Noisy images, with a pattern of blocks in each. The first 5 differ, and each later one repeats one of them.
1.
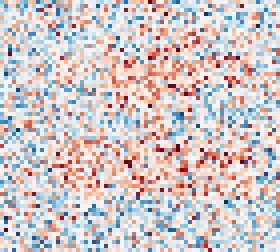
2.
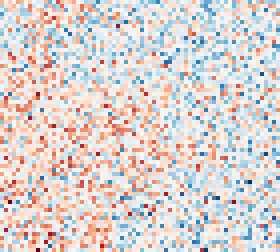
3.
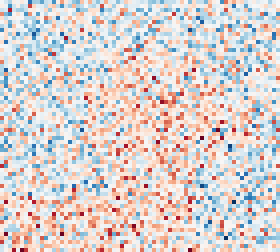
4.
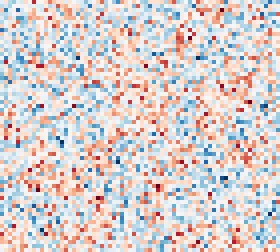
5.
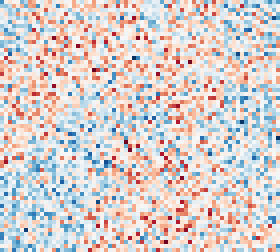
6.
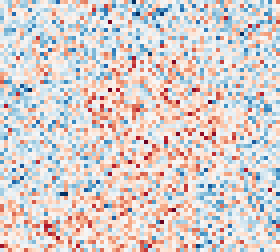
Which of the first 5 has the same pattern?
3
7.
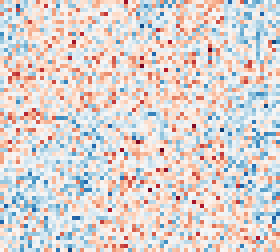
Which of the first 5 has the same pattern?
5
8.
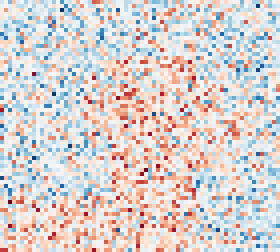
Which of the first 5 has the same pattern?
3
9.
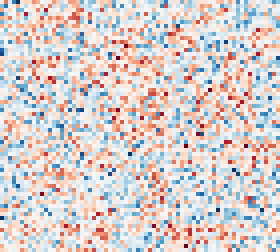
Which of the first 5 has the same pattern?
4
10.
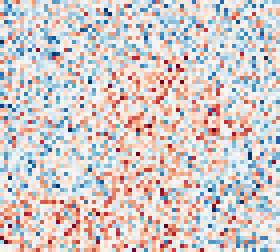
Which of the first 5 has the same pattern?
3
